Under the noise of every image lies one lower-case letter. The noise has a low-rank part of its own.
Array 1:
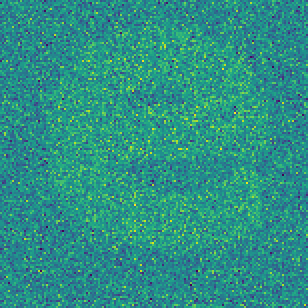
e
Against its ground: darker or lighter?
lighter
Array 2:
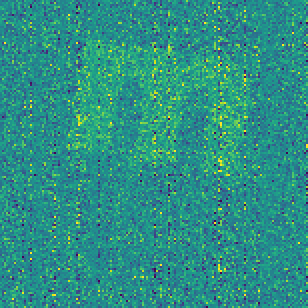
m
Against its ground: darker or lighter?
lighter
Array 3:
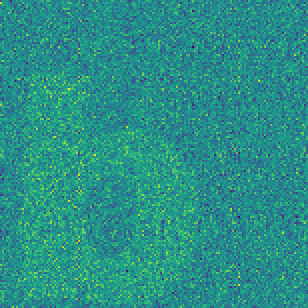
b
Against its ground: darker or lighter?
lighter
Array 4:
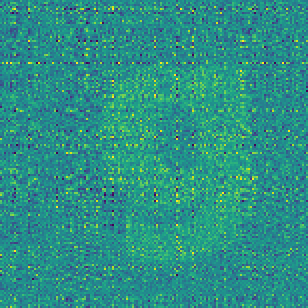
g
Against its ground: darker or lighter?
lighter
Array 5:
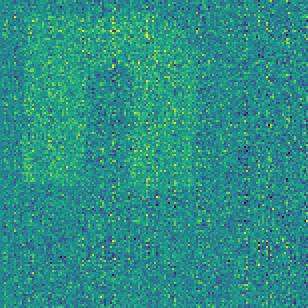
n
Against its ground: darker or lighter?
lighter
